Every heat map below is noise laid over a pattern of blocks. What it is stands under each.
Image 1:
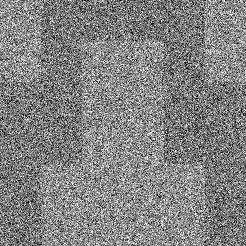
left and right mirror each other
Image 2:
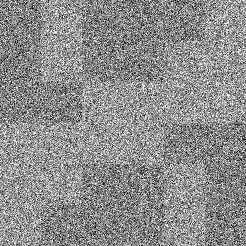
the same after a half turn
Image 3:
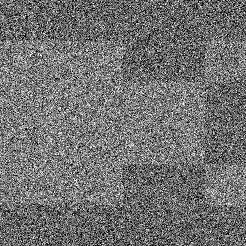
top and bottom mirror each other
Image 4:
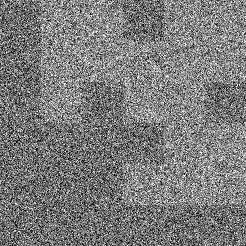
mirrored about the diagonal from the bottom left
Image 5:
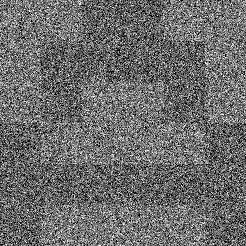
left and right mirror each other
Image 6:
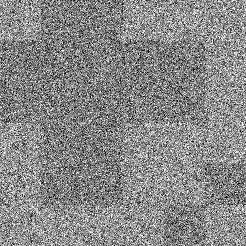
mirrored about the diagonal from the top left
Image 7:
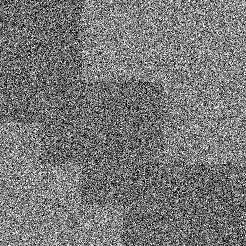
mirrored about the diagonal from the bottom left
